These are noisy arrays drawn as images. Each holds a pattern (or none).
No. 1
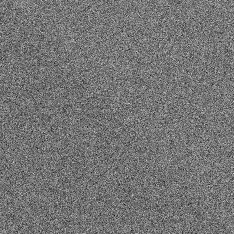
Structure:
a sharp edge
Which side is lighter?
top right
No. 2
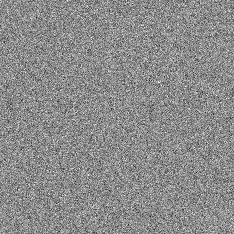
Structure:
only noise
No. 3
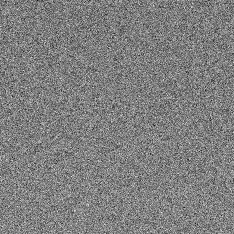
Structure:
a smooth slope
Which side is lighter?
bottom
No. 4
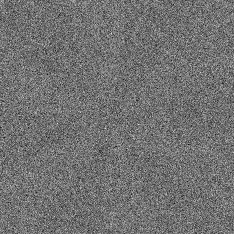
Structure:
spokes from one point
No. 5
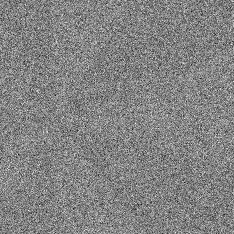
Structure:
spokes from one point
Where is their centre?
middle left
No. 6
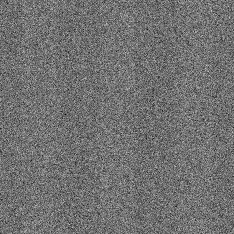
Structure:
vertical stripes
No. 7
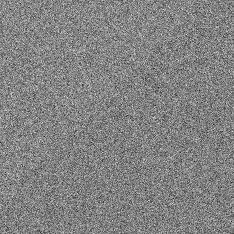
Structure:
a sharp edge
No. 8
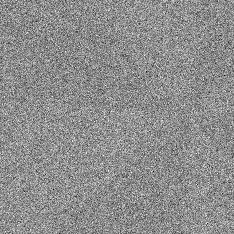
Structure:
spokes from one point
